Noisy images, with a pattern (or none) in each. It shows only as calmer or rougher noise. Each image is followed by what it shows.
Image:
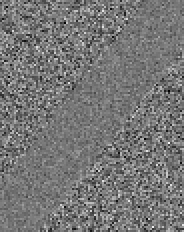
a diagonal band
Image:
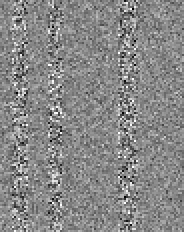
bands of columns
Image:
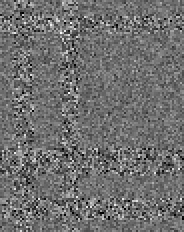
bands of rows crossing bands of columns
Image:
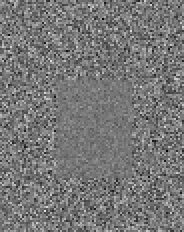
one block
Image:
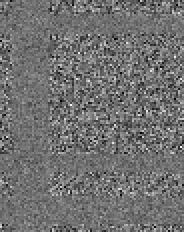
bands of rows crossing bands of columns
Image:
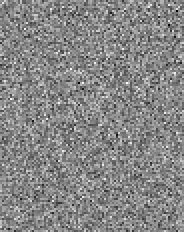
only noise
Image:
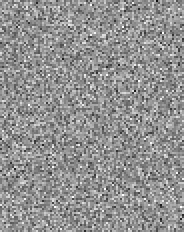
only noise
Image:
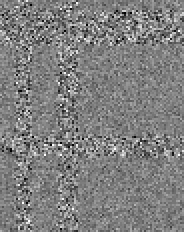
bands of rows crossing bands of columns
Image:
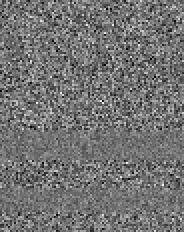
bands of rows
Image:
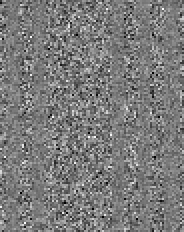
bands of columns
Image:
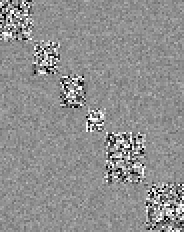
blocks along the diagonal
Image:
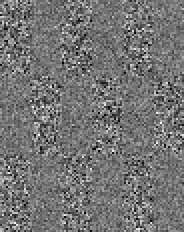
a checkerboard
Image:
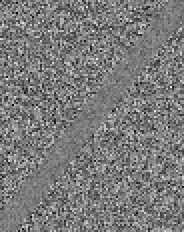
a diagonal band
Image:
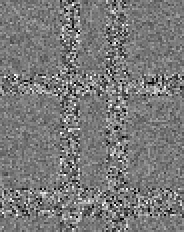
bands of rows crossing bands of columns
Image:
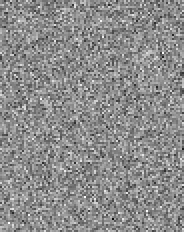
only noise
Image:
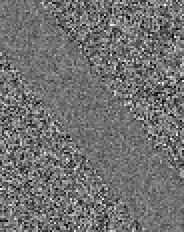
a diagonal band
